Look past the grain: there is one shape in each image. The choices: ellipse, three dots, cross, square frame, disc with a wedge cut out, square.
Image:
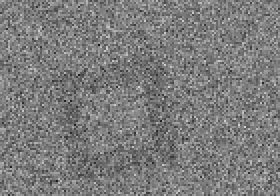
square frame
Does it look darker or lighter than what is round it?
darker
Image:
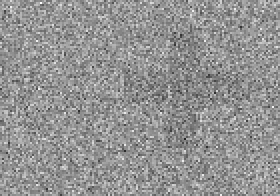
cross
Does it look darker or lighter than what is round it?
darker
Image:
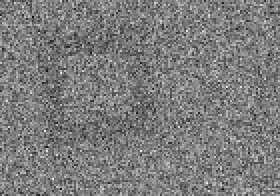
square frame
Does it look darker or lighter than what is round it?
darker
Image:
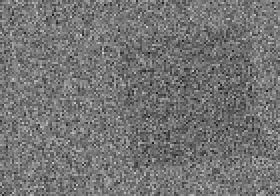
square
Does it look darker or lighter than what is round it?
darker
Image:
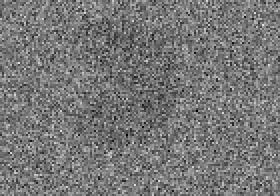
disc with a wedge cut out
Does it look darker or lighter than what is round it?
darker
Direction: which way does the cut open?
left
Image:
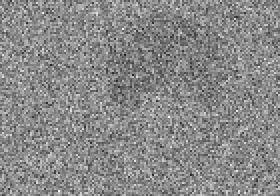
disc with a wedge cut out
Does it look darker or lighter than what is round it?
darker
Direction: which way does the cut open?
down
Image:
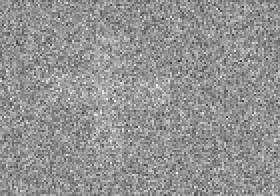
cross
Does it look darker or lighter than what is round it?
lighter
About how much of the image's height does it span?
two thirds
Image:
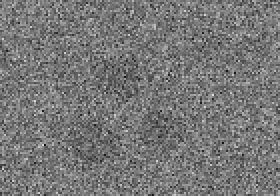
three dots
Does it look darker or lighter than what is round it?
darker
